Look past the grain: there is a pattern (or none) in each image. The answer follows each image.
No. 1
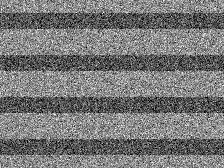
horizontal stripes
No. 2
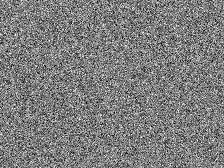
only noise
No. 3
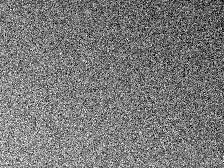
a smooth slope
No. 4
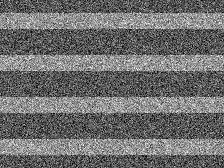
horizontal stripes
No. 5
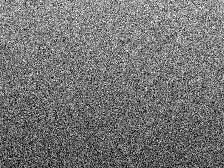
a smooth slope
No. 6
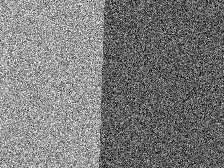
a sharp edge
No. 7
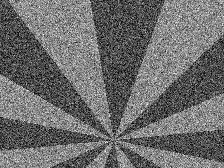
spokes from one point
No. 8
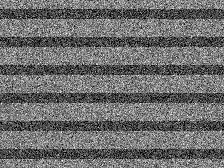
horizontal stripes
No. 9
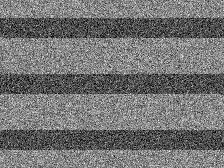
horizontal stripes
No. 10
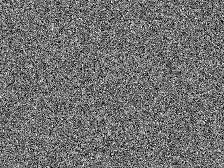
only noise
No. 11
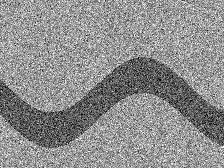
a wavy band
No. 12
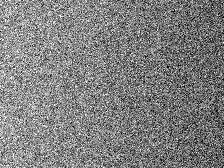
a smooth slope
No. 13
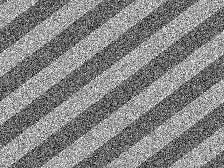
diagonal stripes
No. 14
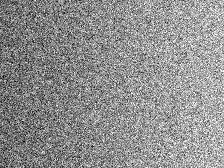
a smooth slope
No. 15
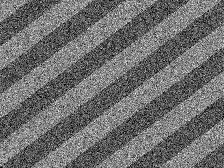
diagonal stripes
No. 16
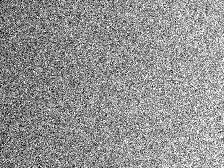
a smooth slope
